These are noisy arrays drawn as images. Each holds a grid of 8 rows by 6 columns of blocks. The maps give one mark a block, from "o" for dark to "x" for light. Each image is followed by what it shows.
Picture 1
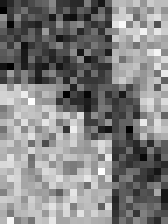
o o o o x x
o o o o x x
o o o o x x
x x o o o x
x x x o o x
x x x x o o
x x x x o o
x x x x o o
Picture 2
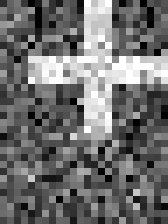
o o o x o o
o o o x o o
o x x x x x
o o o x o o
o o o x o o
o o o o o o
o o o o o o
o o o o o o
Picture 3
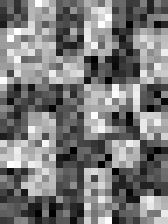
o x o x o o
x x o x o x
x x x o o x
o o o x x o
o x o x o x
x x o o x o
o x o x o o
o o o x o x
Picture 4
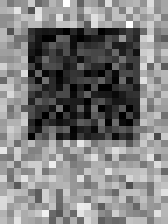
x x x x x x
x o o o o x
x o o o o x
x o o o o x
x o o o o x
x x x x x x
x x x x x x
x x x x x x
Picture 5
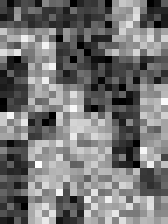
o o o o x o
x x o o x x
o x o o o o
o x x o o x
x o x x o x
o x x x o x
o x x x x o
o x o x x x
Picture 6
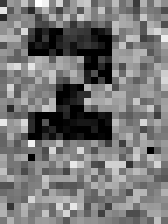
x x x x x x
x o o o x x
x x x o x x
x x o x x x
x o o o x x
x x x x x x
x x x x x x
x x x x x x
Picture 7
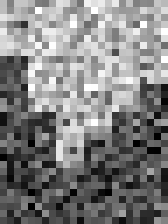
x x x x x x
x x x x x x
o x x x x x
o x x x x o
o o x x o o
o o x o o o
o o o o o o
o o o o o o
